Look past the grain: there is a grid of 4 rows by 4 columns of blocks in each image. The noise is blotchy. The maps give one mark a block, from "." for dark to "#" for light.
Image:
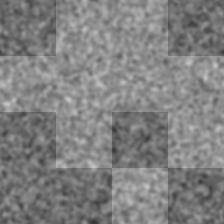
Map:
.##.
####
.#.#
..#.
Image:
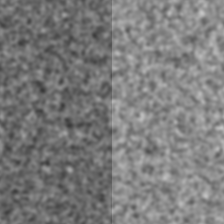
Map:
..##
..##
..##
..##
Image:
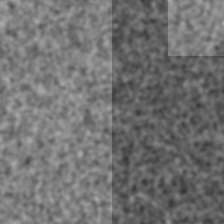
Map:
##.#
##..
##..
##..
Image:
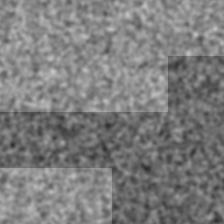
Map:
####
###.
....
##..
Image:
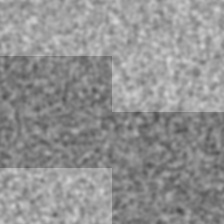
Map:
####
..##
....
##..
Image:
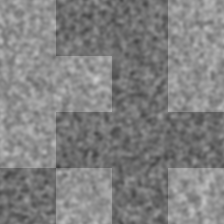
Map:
#..#
##.#
#...
.#.#
